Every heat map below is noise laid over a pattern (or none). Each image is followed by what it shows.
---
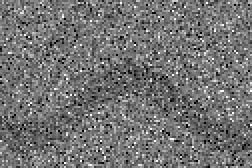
a wavy band
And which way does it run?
left to right
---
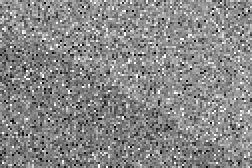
a sharp edge
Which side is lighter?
top right
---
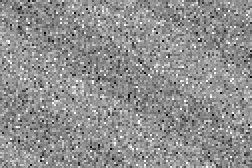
diagonal stripes
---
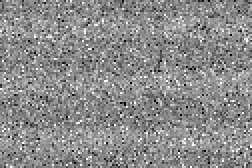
horizontal stripes
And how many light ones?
3
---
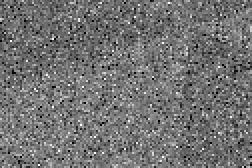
spokes from one point
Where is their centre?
top right
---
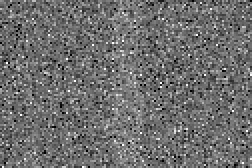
one vertical stripe
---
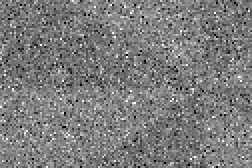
spokes from one point
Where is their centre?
middle right
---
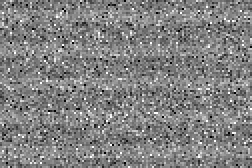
horizontal stripes
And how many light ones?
5
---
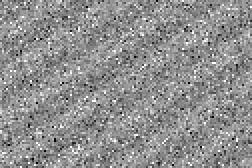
diagonal stripes
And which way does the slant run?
bottom left to top right
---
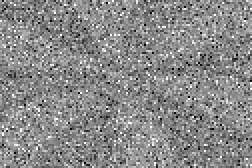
spokes from one point
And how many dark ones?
6
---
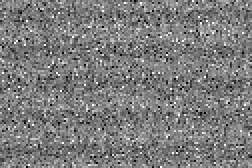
horizontal stripes
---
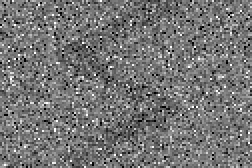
a wavy band
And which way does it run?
top to bottom
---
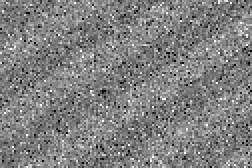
diagonal stripes
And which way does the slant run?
bottom left to top right
